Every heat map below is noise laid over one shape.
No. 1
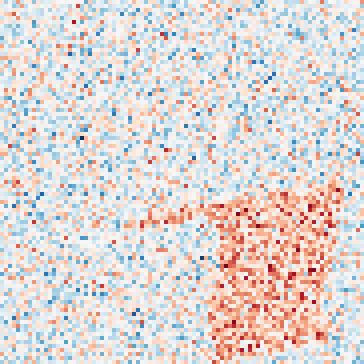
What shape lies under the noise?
flag
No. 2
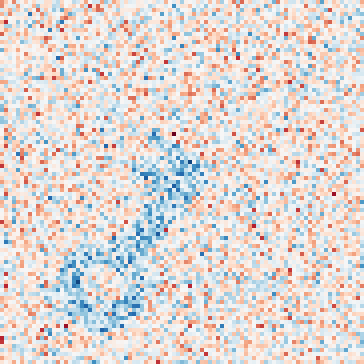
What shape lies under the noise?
key
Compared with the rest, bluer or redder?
bluer
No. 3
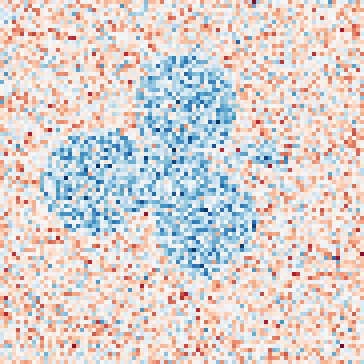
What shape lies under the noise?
club
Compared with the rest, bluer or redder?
bluer
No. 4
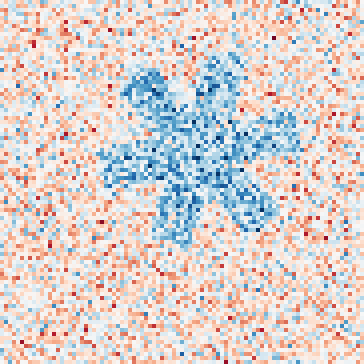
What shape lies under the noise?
asterisk
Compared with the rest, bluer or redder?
bluer
